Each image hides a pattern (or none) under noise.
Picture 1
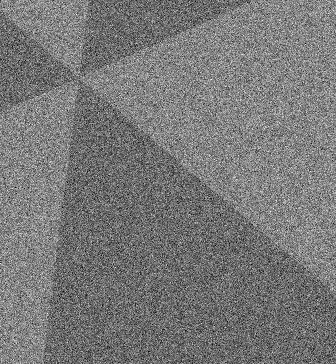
spokes from one point
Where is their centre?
top left
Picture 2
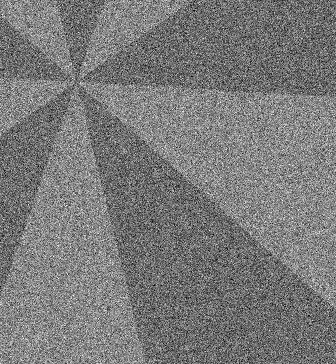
spokes from one point
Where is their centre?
top left
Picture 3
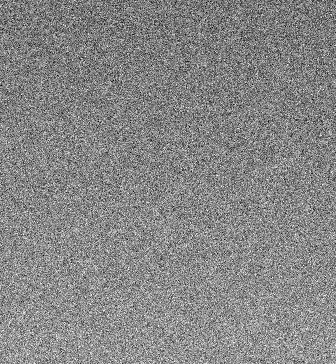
a smooth slope
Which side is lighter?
bottom
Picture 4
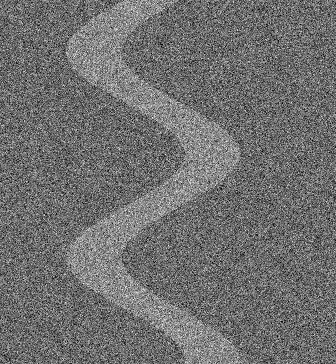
a wavy band
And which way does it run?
top to bottom
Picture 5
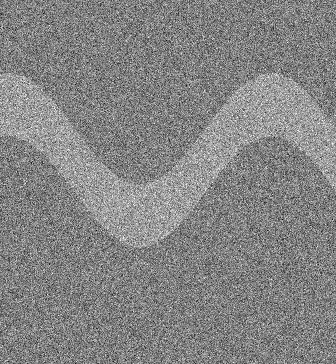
a wavy band
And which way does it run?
left to right
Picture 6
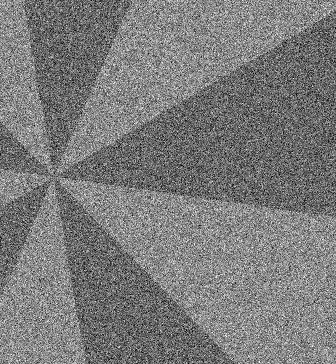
spokes from one point
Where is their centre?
middle left
